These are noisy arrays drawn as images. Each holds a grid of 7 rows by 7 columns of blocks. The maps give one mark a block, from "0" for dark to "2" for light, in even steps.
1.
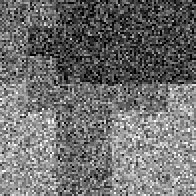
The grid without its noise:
1100000
1000000
1100000
2111112
2211222
2211222
2211222
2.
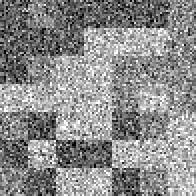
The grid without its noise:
0100001
0002221
0122111
2222121
1022012
0200222
1022012
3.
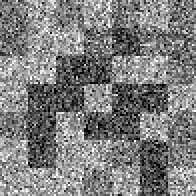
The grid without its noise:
1212121
1221011
2200221
2002002
1020021
2022101
2221202
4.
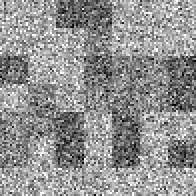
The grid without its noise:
2200222
2221222
0220110
2121110
1102022
1202020
2222222
